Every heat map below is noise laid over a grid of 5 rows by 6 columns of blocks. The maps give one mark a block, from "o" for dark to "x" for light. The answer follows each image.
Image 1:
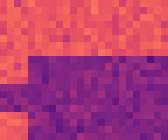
x x x x x x
x x x x x x
x o o o o o
o o o o o o
x o o o o o
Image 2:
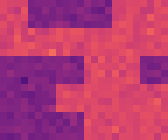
x o o o x x
x x x x x x
o o o x x o
o o x x x x
o o o x x x
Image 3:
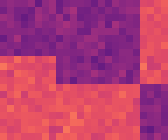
o o o o o x
o o o o o x
x x o o o x
x x x x x o
x x x x x o
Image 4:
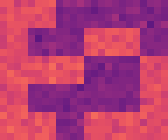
x x o o o o
x o o x x o
x x x o o x
x o o o o x
x x o x x x
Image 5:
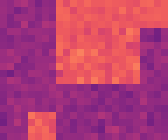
o o x x x x
o o x x x o
o o x x x o
o o o o o o
o x o o o o
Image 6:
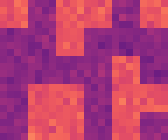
x o x x o x
o o x o o o
o o o o x o
o x x o x x
o x x o x o
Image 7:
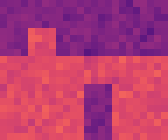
o o o o o o
o x o o o o
x x x x x x
x x x o x x
x x x o x x
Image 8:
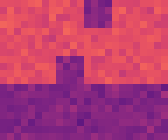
x x x o x x
x x x x x x
x x o x x x
o o o o o o
o o o o o o
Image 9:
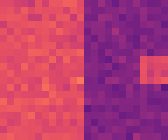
x x x o o o
x x x o o o
x x x o o x
x x x o o o
x x x o o o
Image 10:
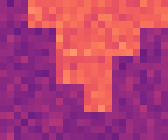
o x x x x x
o o x x x o
o o x x o o
o o o x o o
o o o o o o
